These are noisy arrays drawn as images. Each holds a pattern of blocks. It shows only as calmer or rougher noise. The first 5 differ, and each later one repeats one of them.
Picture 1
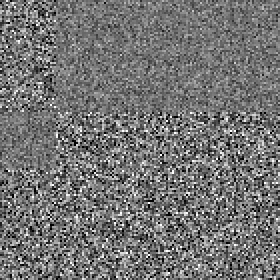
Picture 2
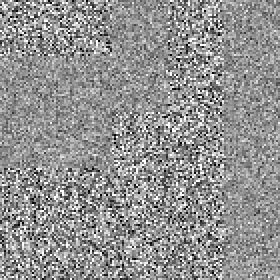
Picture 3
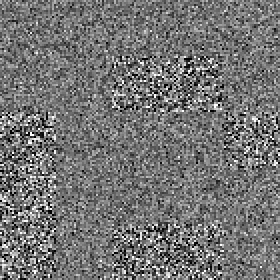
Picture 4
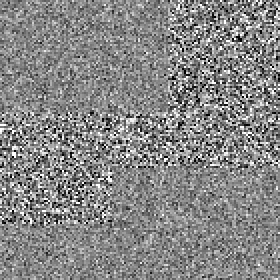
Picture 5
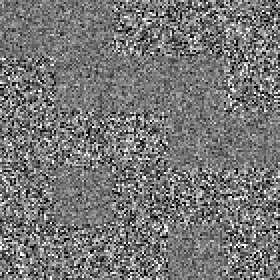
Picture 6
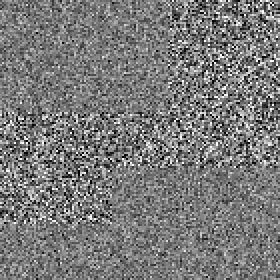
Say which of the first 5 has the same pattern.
4
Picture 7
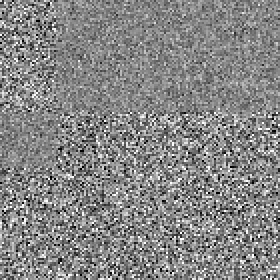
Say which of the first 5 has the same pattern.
1
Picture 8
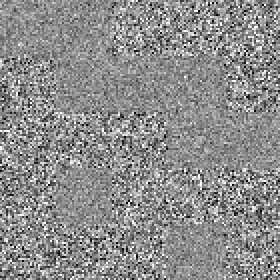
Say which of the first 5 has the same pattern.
5
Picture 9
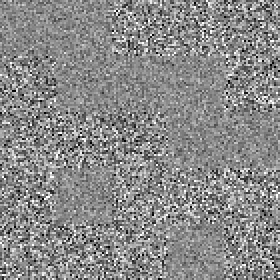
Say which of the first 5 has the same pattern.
5
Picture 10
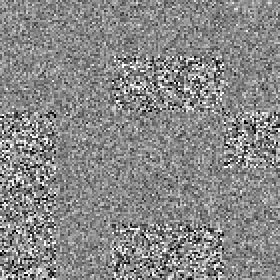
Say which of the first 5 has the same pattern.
3
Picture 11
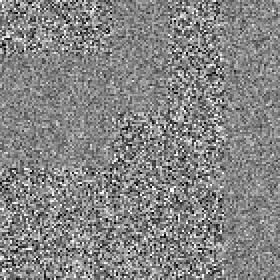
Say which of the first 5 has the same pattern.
2
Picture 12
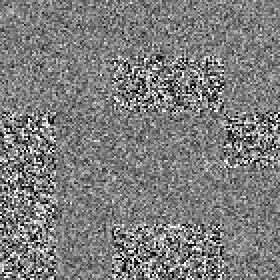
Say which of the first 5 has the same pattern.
3
